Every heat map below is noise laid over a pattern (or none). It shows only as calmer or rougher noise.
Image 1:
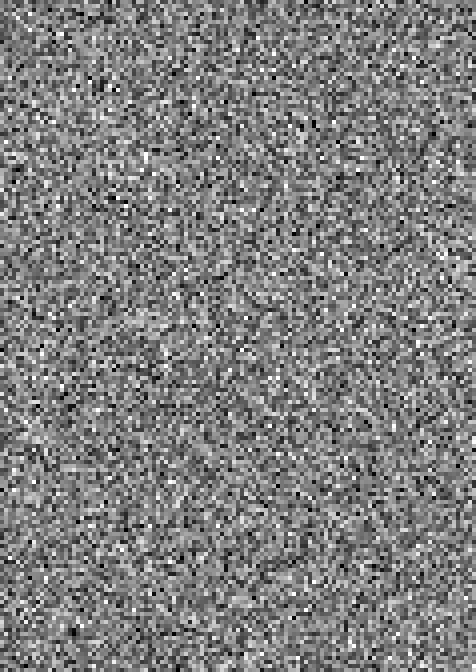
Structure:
only noise
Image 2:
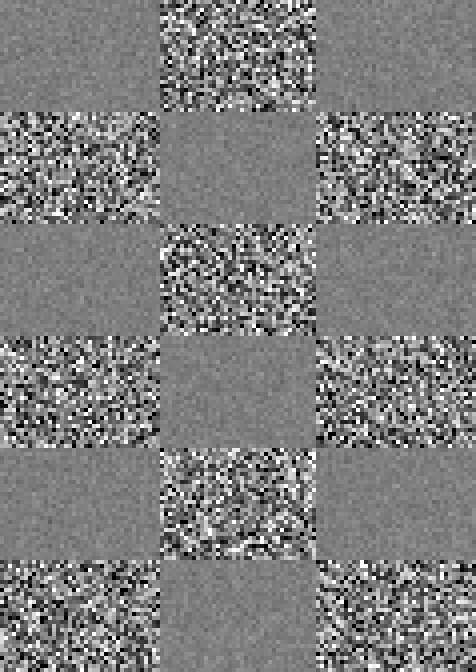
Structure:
a checkerboard
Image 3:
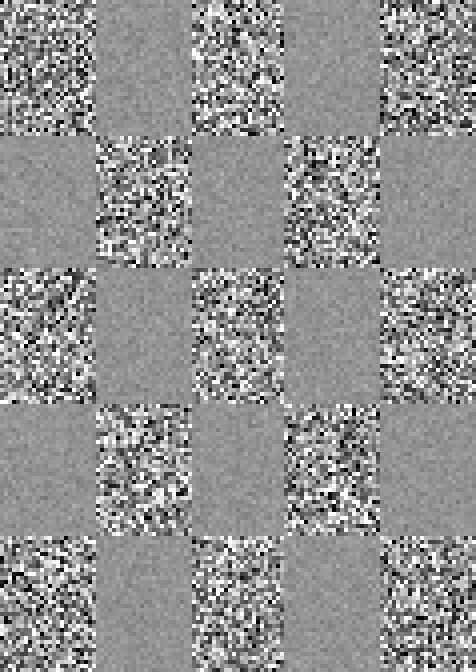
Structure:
a checkerboard
